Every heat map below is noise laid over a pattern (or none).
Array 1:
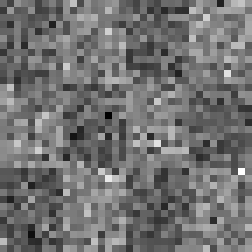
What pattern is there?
a checkerboard
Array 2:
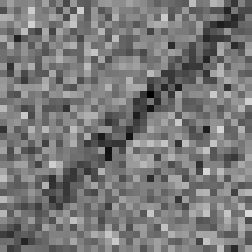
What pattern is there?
a diagonal band
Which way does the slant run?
bottom left to top right
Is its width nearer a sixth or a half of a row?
a sixth
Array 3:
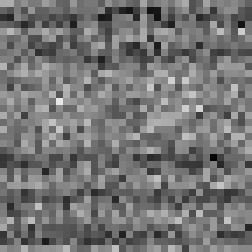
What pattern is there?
bands of rows
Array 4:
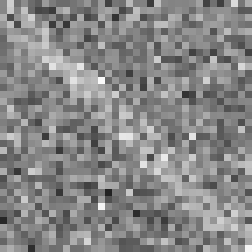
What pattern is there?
a diagonal band
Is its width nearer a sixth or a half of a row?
a sixth
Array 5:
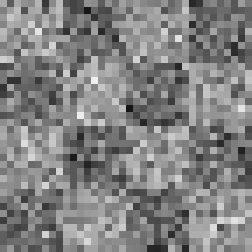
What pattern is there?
a checkerboard
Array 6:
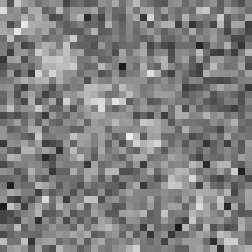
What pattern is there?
blocks along the diagonal
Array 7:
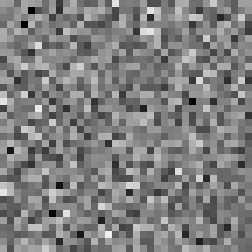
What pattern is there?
only noise
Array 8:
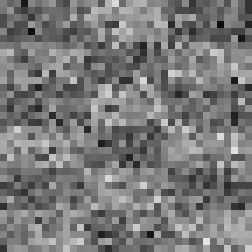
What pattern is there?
a checkerboard
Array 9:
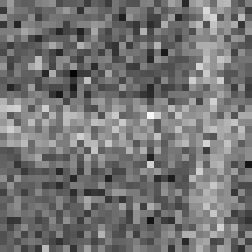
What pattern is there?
bands of rows crossing bands of columns
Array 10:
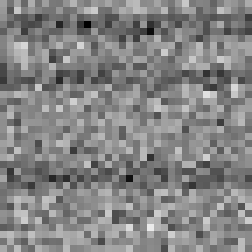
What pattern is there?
bands of rows
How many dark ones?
3
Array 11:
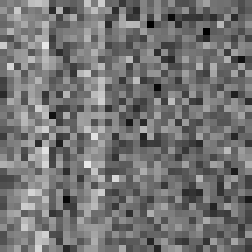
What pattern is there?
bands of columns
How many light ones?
2
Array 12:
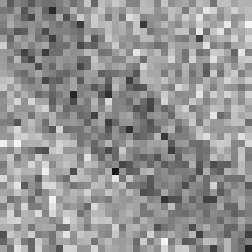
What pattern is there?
a diagonal band
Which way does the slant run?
top left to bottom right
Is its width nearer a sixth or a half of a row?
a half
